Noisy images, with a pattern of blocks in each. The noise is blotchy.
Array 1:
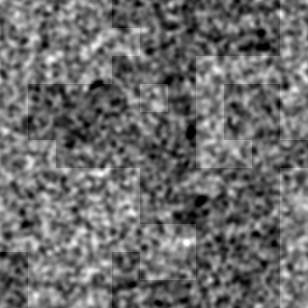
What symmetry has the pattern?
no symmetry
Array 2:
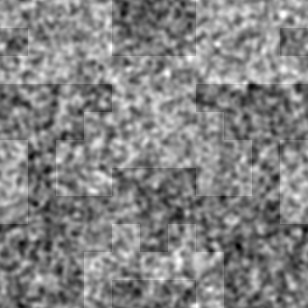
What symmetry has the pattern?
left and right mirror each other
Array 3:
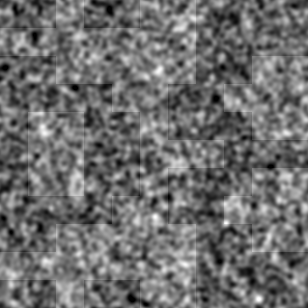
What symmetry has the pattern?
top and bottom mirror each other
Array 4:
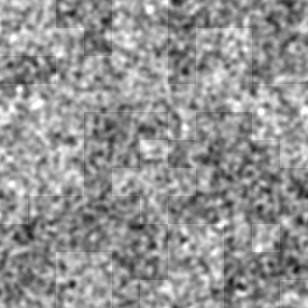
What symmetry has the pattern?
no symmetry
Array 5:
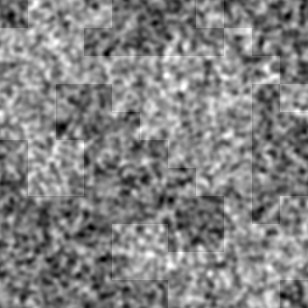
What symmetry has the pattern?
mirrored about the diagonal from the bottom left
